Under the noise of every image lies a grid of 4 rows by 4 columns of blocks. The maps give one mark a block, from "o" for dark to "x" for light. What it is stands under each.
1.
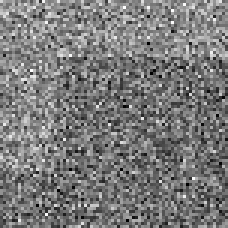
x x x x
x o o o
x o o o
o o o o
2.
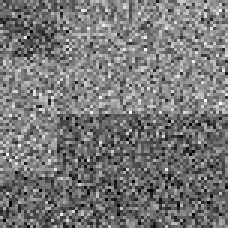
o x x x
x x x x
x o o o
o o o o
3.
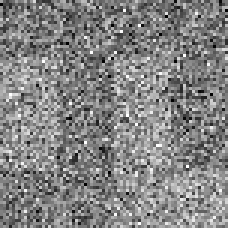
o o o o
x o x o
x o x o
o o x x
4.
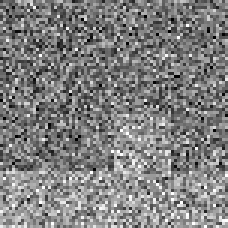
o o o o
o o o o
o o x o
x x x x
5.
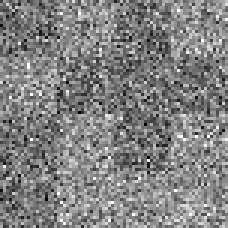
o x o x
x o o o
o x o x
o x x x
